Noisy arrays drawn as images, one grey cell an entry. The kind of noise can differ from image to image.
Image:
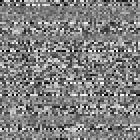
rows of uneven size
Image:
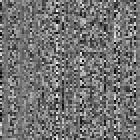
columns of uneven size
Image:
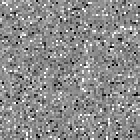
heavy tails
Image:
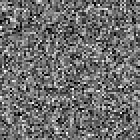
independent entries
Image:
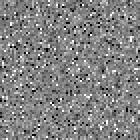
heavy tails
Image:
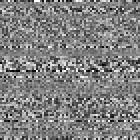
rows of uneven size
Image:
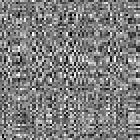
low rank plus noise
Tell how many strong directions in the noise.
two
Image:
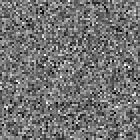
independent entries
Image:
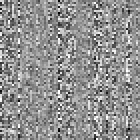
columns of uneven size
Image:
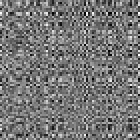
low rank plus noise
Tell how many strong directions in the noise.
one
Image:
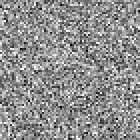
independent entries
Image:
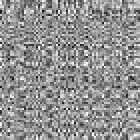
low rank plus noise
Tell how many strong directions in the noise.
two
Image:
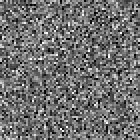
independent entries
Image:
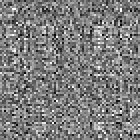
low rank plus noise
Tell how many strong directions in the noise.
five to eight
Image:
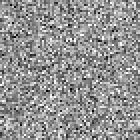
independent entries
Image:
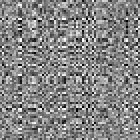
low rank plus noise
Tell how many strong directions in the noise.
one
